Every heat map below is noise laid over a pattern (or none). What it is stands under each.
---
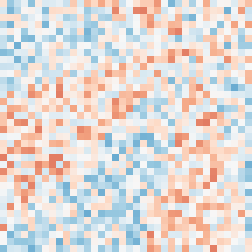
spokes from one point
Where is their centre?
top right
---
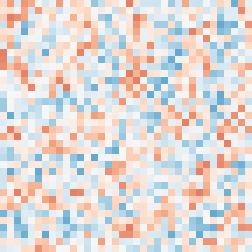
rings round one point
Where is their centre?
top left
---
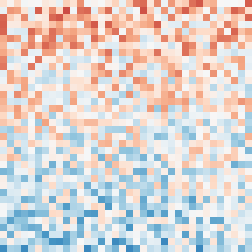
a smooth slope
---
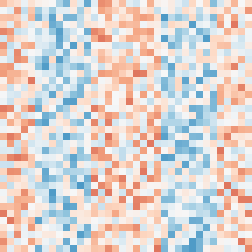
vertical stripes
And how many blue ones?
2
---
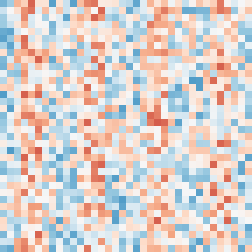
vertical stripes
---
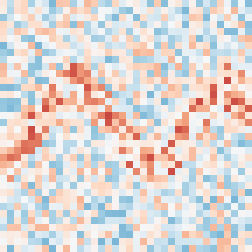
a wavy band
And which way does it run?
left to right
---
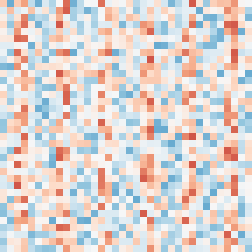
vertical stripes
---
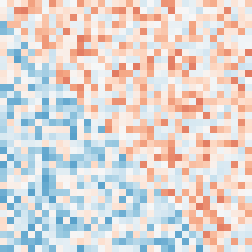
a sharp edge
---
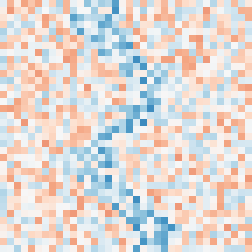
a wavy band
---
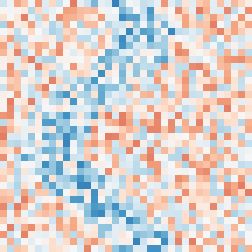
a wavy band
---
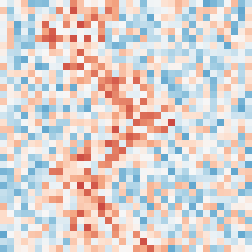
a wavy band
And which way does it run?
top to bottom
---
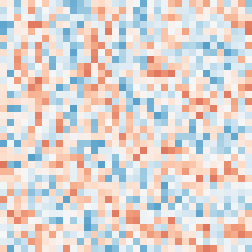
rings round one point
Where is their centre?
top right
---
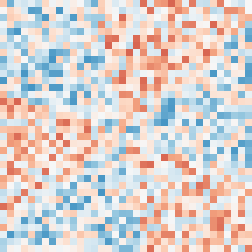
spokes from one point
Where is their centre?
centre
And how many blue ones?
3
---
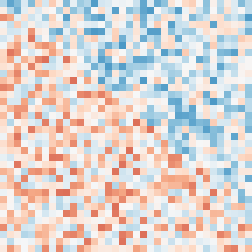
a sharp edge
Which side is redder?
bottom left
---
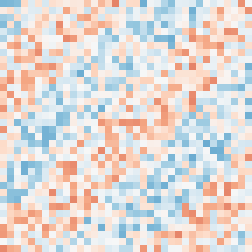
diagonal stripes
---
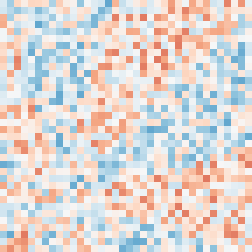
spokes from one point
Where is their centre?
bottom left
